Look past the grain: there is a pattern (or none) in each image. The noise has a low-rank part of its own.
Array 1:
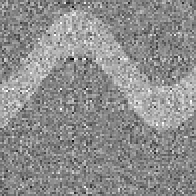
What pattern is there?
a wavy band
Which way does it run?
left to right
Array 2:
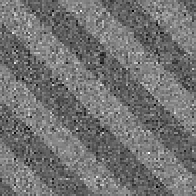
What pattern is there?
diagonal stripes
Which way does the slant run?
top left to bottom right
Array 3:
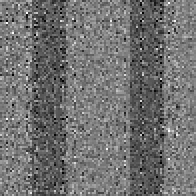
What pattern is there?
vertical stripes
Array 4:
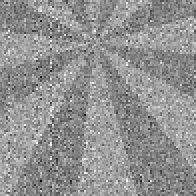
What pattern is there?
spokes from one point
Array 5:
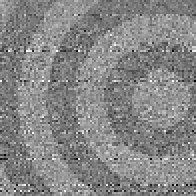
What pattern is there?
rings round one point
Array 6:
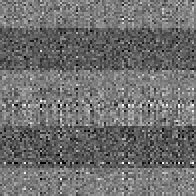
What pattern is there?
horizontal stripes
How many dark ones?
2
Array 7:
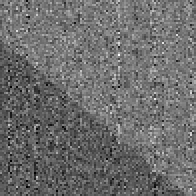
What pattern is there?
a sharp edge
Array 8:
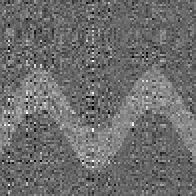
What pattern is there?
a wavy band
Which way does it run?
left to right
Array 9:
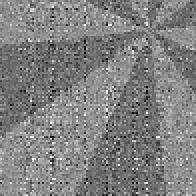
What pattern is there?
spokes from one point
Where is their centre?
top right
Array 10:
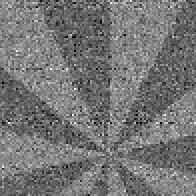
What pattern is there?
spokes from one point
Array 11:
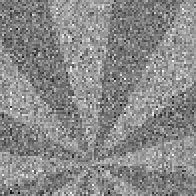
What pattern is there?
spokes from one point
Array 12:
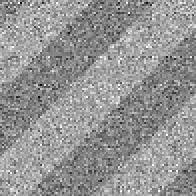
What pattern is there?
diagonal stripes
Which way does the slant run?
bottom left to top right
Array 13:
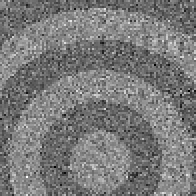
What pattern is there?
rings round one point
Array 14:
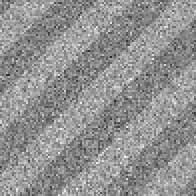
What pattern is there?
diagonal stripes
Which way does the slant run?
bottom left to top right
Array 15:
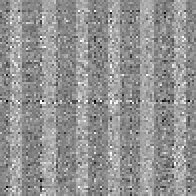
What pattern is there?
vertical stripes
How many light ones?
6
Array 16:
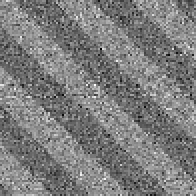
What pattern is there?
diagonal stripes
